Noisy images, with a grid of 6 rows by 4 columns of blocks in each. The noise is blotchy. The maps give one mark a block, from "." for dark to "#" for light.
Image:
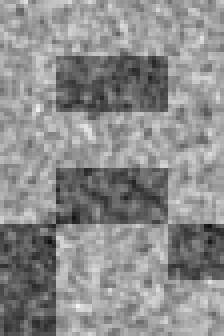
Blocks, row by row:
####
#..#
####
#..#
.##.
.###
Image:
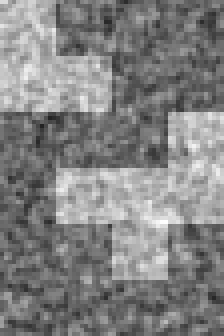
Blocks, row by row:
#...
##..
...#
.###
..#.
....
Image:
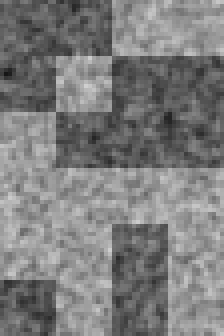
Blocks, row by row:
..##
.#..
#...
####
##.#
.#.#
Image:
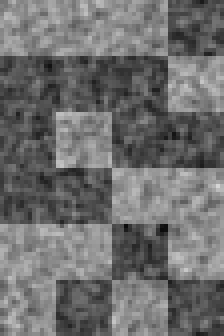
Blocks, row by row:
###.
...#
.#..
..##
##.#
#.#.
